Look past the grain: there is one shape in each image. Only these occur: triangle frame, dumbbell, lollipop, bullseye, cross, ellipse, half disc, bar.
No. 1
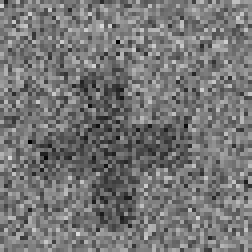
cross
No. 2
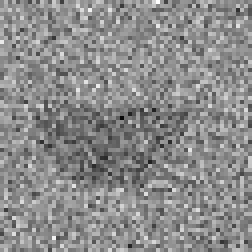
half disc
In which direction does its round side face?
down
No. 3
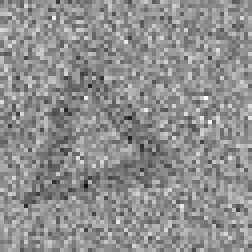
triangle frame
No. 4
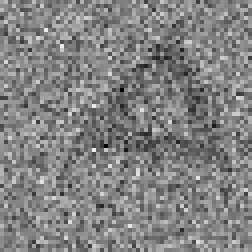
triangle frame
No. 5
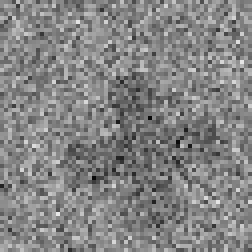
cross
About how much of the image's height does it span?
two thirds
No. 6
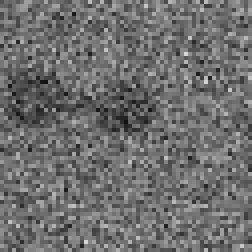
dumbbell
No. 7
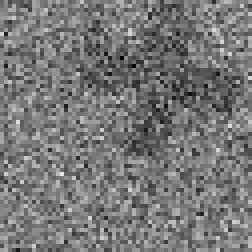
cross
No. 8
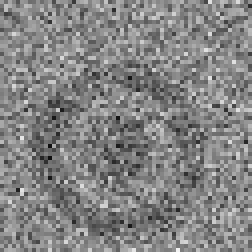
bullseye
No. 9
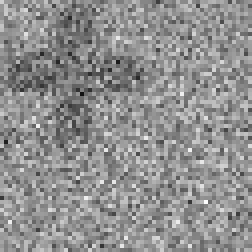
cross
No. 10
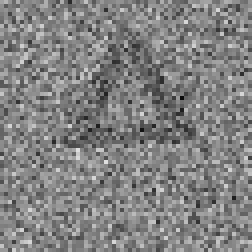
triangle frame
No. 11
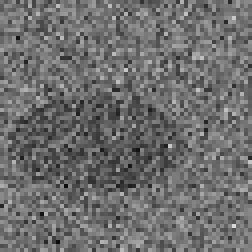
ellipse
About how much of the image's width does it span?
two thirds
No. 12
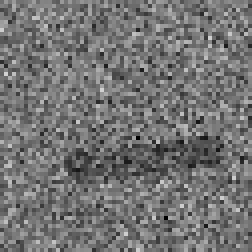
bar
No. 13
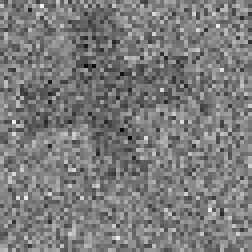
cross
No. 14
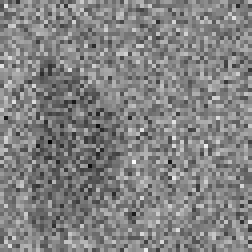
half disc
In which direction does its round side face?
right
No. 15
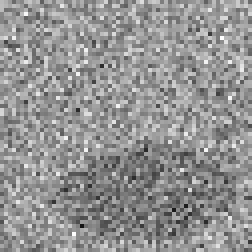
ellipse
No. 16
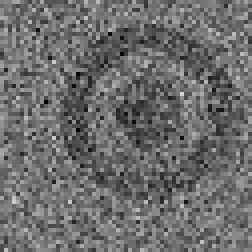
bullseye
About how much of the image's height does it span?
two thirds
